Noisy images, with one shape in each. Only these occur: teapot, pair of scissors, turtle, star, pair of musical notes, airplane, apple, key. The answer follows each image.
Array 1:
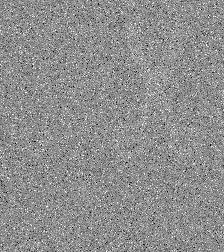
pair of scissors
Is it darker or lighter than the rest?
lighter
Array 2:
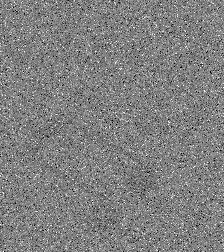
pair of musical notes
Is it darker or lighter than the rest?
darker
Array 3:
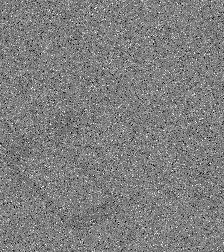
pair of musical notes
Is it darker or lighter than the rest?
darker
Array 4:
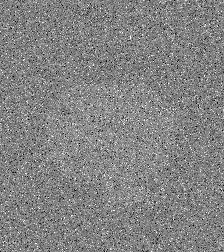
apple
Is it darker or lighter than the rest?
lighter
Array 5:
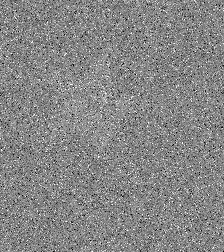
star
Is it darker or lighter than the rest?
lighter
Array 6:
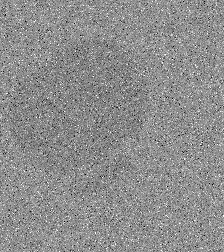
apple
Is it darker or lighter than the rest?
darker
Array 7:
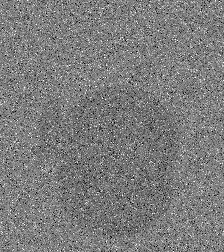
apple
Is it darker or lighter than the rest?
darker
